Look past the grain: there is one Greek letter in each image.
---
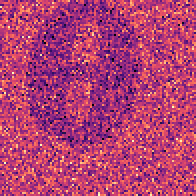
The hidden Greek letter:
theta
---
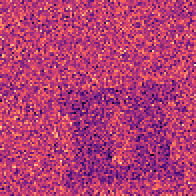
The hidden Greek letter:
pi
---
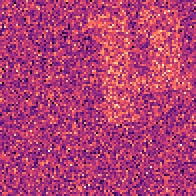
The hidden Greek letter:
mu
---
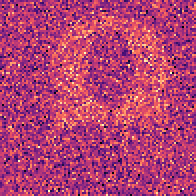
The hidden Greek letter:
omega
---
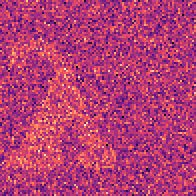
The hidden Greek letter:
lambda
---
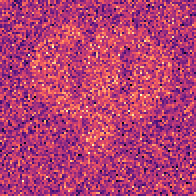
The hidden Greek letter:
phi
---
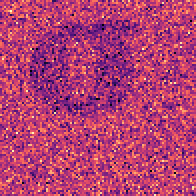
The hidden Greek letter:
sigma
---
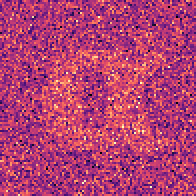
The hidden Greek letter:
alpha
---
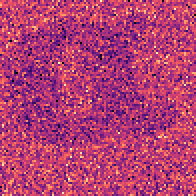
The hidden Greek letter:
alpha
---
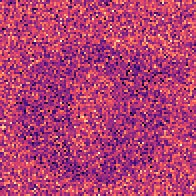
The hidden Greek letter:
sigma
